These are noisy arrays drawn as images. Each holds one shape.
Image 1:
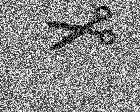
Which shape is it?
pair of scissors
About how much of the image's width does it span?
half
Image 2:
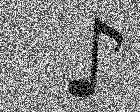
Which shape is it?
musical note
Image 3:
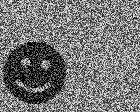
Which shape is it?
smiling face
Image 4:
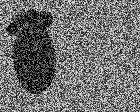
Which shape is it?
footprint
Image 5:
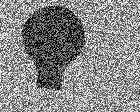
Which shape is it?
light bulb
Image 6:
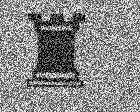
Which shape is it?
chess rook
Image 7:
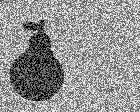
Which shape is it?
pear
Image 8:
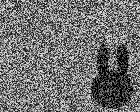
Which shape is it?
rabbit's head
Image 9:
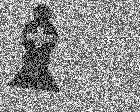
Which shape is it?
chess bishop
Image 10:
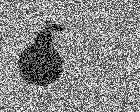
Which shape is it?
pear
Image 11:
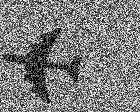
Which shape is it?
airplane
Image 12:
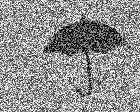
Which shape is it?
umbrella
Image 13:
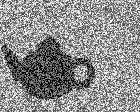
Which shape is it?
teapot
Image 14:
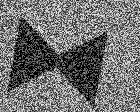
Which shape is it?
bow tie
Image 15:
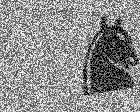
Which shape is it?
chess knight
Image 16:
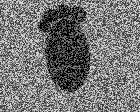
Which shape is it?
footprint
